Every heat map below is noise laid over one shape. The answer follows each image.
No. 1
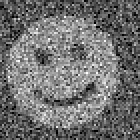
smiling face
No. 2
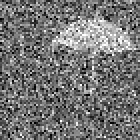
umbrella
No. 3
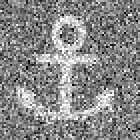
anchor
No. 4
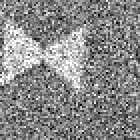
bow tie
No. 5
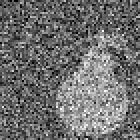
pear
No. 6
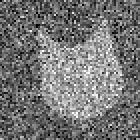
cat's head
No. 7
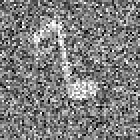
musical note
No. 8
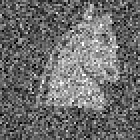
chess knight
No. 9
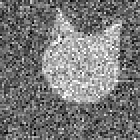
cat's head
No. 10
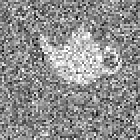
teapot
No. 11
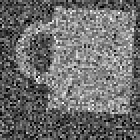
cup
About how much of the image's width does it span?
nearly all
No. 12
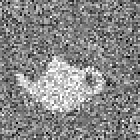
teapot
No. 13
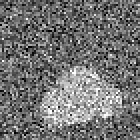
cloud
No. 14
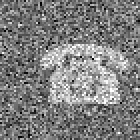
telephone
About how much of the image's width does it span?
two thirds
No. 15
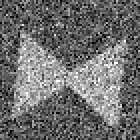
bow tie
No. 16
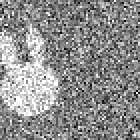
rabbit's head
